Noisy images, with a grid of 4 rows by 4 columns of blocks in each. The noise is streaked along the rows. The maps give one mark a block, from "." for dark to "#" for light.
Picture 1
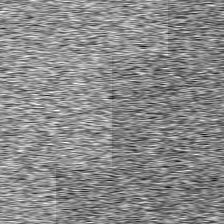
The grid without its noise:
# # # .
# # . .
# # . .
# . . .
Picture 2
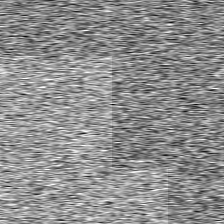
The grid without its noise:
. . . .
# # . .
# # . .
# # # .
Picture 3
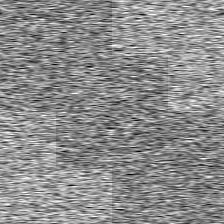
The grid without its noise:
. . # #
. . . #
# . . .
# # . .
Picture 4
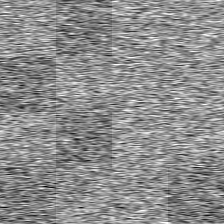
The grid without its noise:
# . # #
. # # #
# . # #
. # # .
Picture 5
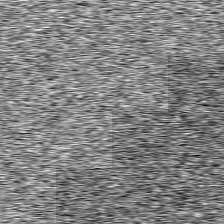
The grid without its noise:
# # # #
# # # .
# # . .
# . . .
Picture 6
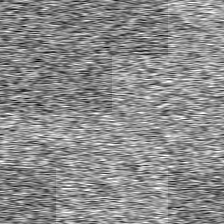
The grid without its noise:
. . . #
. . # #
# # # #
. # # .
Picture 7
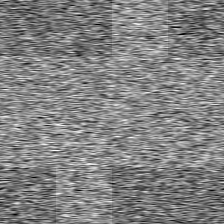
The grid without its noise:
. . # .
# # # #
# # # #
. # . .
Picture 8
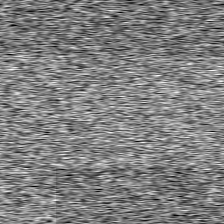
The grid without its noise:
. . . .
# # # #
# # # #
# . . .
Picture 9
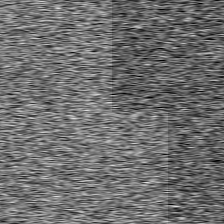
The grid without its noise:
# # . .
# # . .
# # # .
# # # .
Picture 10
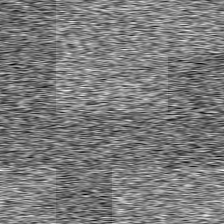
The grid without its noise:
. # # #
. # # .
. . . .
# . # #
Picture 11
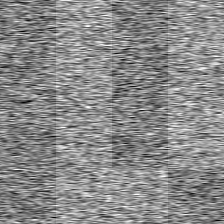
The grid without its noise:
. # . #
. # . #
. # . #
. # # .
